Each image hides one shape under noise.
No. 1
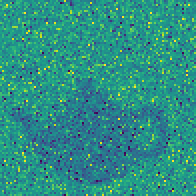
teapot
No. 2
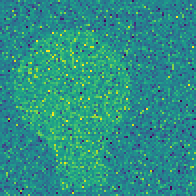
light bulb
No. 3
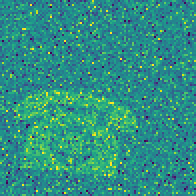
telephone
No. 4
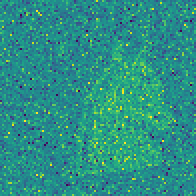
chess knight
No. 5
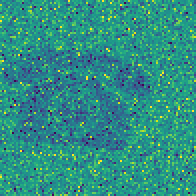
telephone
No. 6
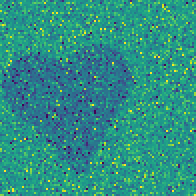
heart
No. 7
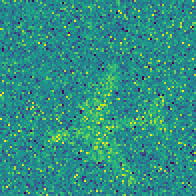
airplane
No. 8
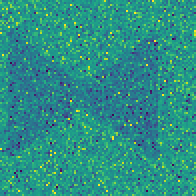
bow tie
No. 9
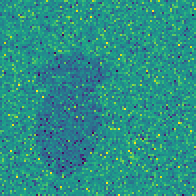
footprint
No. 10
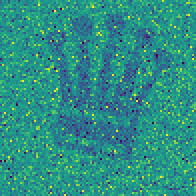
chess queen
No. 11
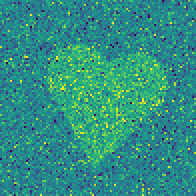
heart
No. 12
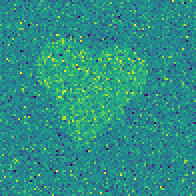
heart
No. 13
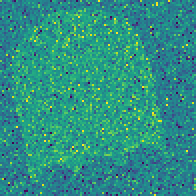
ghost
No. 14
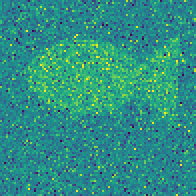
fish
